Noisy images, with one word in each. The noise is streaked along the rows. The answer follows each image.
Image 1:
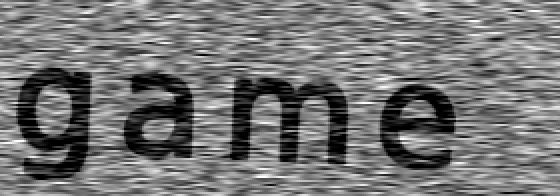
game
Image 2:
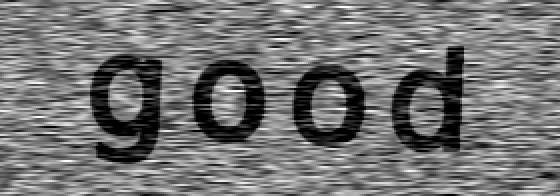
good
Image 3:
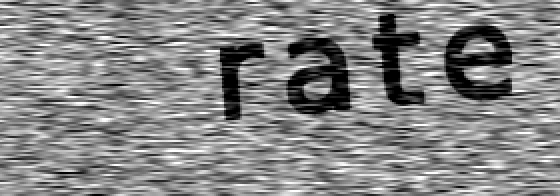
rate
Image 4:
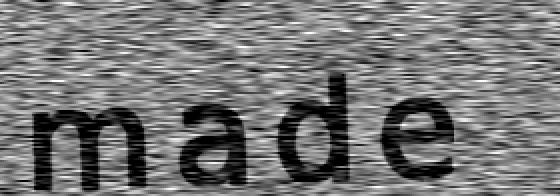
made
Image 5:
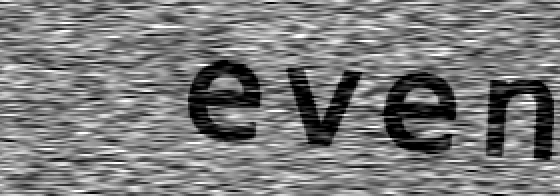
even
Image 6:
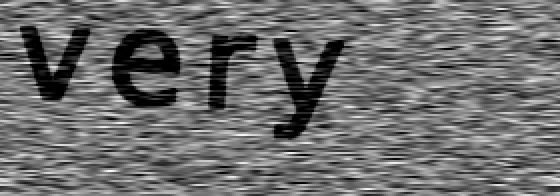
very
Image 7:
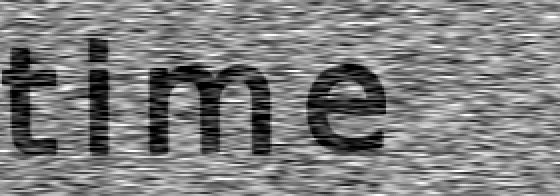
time
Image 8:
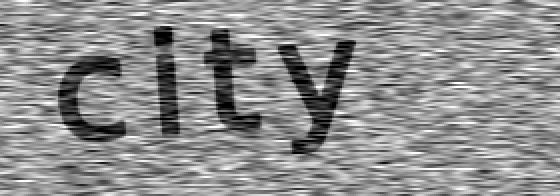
city
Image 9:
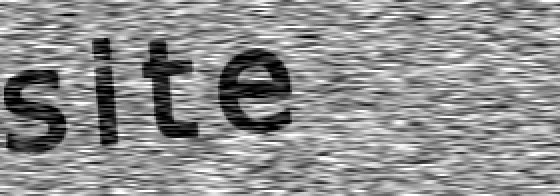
site
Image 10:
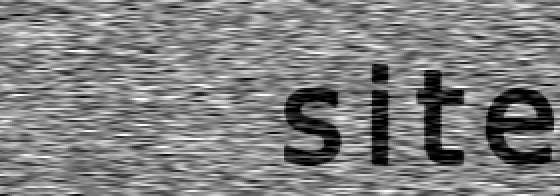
site
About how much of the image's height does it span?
half
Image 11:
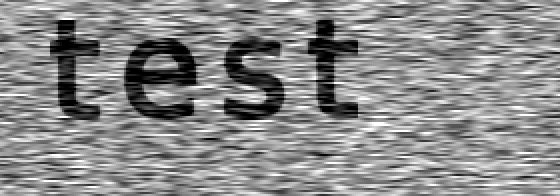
test
